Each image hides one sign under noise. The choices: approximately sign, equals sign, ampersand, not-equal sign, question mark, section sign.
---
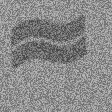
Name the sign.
approximately sign
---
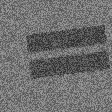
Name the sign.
equals sign
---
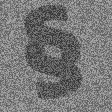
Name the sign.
section sign
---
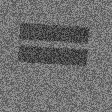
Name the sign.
equals sign
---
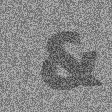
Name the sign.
ampersand
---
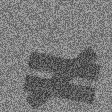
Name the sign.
not-equal sign
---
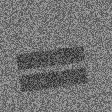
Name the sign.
equals sign
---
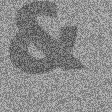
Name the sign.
ampersand
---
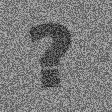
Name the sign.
question mark
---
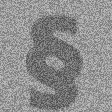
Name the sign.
section sign
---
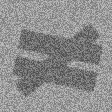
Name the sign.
not-equal sign
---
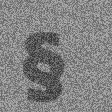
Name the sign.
section sign
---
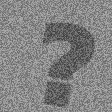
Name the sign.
question mark
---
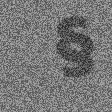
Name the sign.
section sign
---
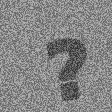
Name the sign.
question mark
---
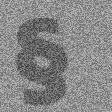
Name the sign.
section sign
